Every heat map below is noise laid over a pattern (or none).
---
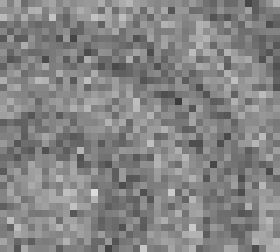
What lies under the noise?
rings round one point
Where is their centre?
bottom left
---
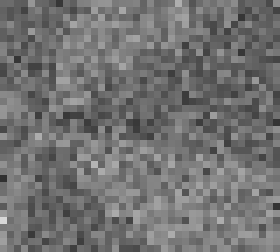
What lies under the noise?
spokes from one point
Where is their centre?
middle left
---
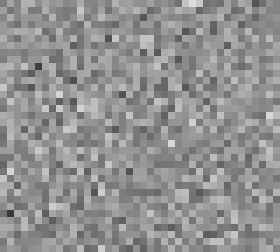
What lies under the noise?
only noise
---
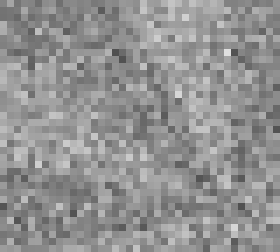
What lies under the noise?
spokes from one point
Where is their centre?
bottom right
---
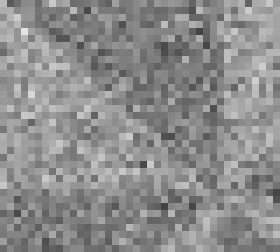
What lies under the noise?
spokes from one point
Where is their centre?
bottom right
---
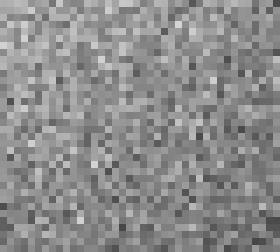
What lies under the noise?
a smooth slope
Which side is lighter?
top left
